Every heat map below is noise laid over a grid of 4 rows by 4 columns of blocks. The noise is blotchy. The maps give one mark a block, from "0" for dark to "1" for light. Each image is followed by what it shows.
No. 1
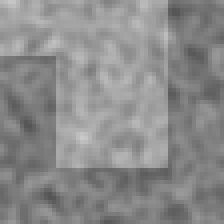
1 1 1 0
0 1 1 0
0 1 1 0
0 0 0 0
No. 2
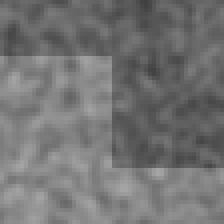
0 0 0 0
1 1 0 0
1 1 0 0
1 1 1 1
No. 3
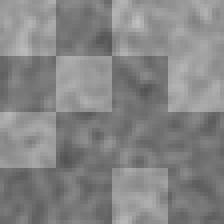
1 0 1 1
0 1 0 1
1 0 0 0
0 0 1 0
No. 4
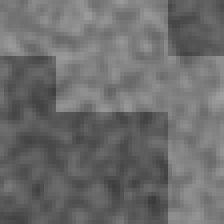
1 1 1 0
0 1 1 1
0 0 0 1
0 0 0 1
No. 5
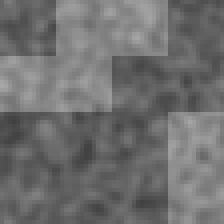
0 1 1 0
1 1 0 0
0 0 0 1
0 0 0 1
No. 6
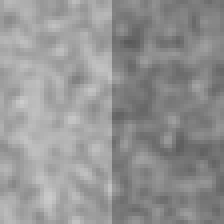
1 1 0 0
1 1 0 0
1 1 0 0
1 1 0 0
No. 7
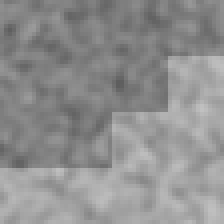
0 0 0 0
0 0 0 1
0 0 1 1
1 1 1 1
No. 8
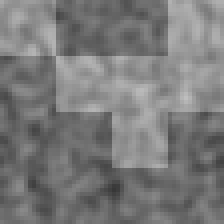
1 0 0 1
0 1 1 1
0 0 1 0
0 0 0 0
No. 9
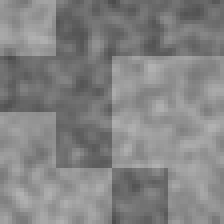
1 0 0 0
0 0 1 1
1 0 1 1
1 1 0 1
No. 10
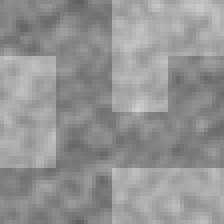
0 0 1 1
1 0 1 0
1 0 0 0
0 0 1 1
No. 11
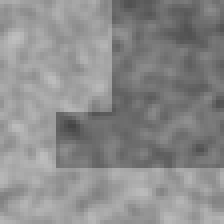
1 1 0 0
1 1 0 0
1 0 0 0
1 1 1 1
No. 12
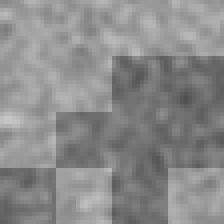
1 1 1 1
1 1 0 0
1 0 0 0
0 1 0 1
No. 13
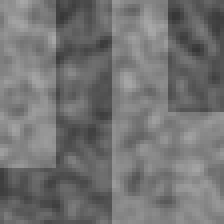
1 0 1 0
1 0 1 0
1 0 1 1
0 0 1 1
